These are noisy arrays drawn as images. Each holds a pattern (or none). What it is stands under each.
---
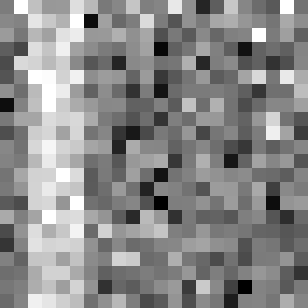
one vertical stripe
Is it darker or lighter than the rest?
lighter
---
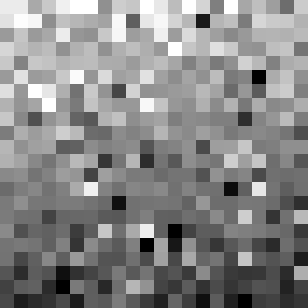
a smooth slope
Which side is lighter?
top
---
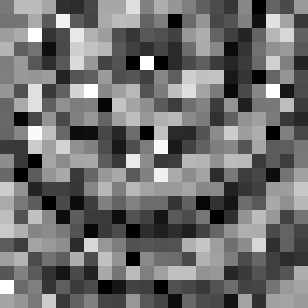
rings round one point
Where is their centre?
top middle
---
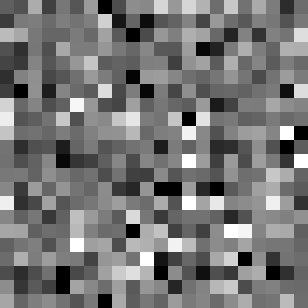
only noise
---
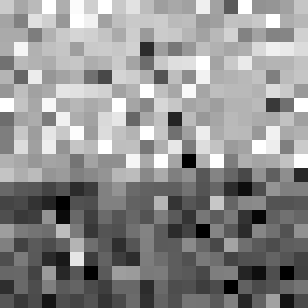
a sharp edge
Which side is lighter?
top
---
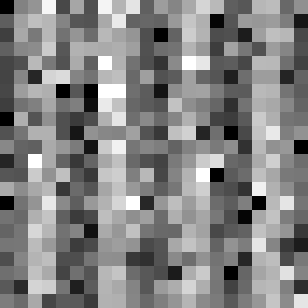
vertical stripes
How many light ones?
4
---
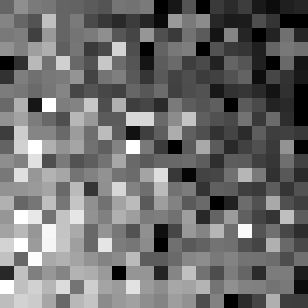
a smooth slope
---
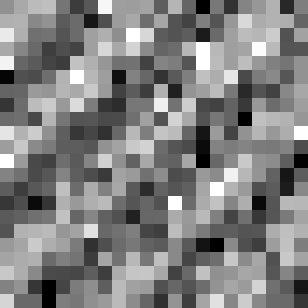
diagonal stripes
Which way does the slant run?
bottom left to top right
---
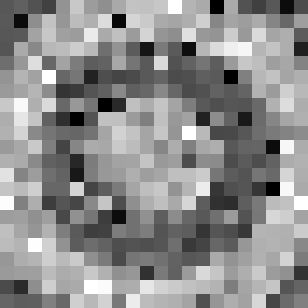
rings round one point
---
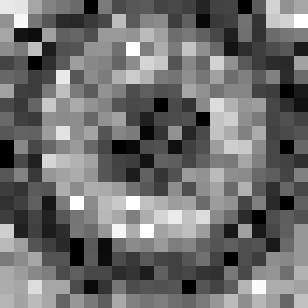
rings round one point
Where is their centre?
centre
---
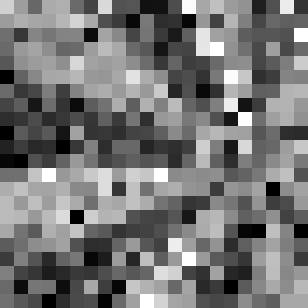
spokes from one point
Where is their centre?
middle right
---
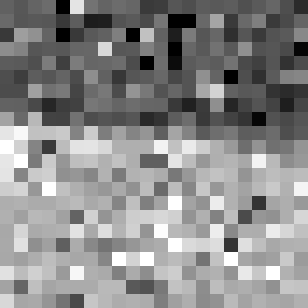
a sharp edge
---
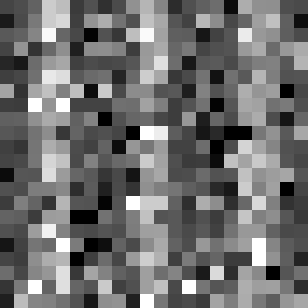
vertical stripes
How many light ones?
3
